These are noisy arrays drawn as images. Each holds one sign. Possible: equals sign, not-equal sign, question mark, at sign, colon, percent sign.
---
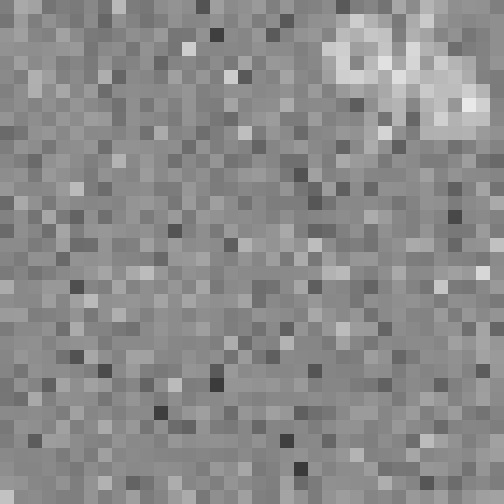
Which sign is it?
percent sign
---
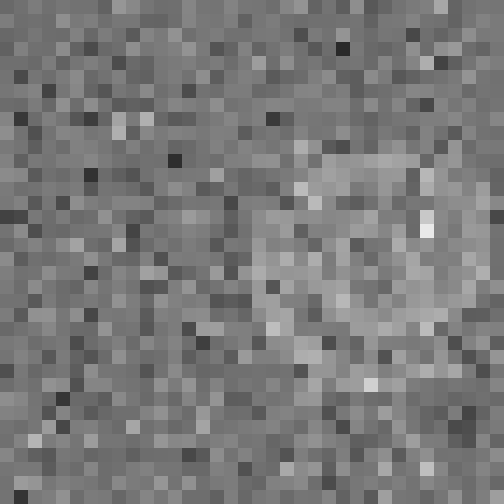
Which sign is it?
at sign
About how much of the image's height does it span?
half
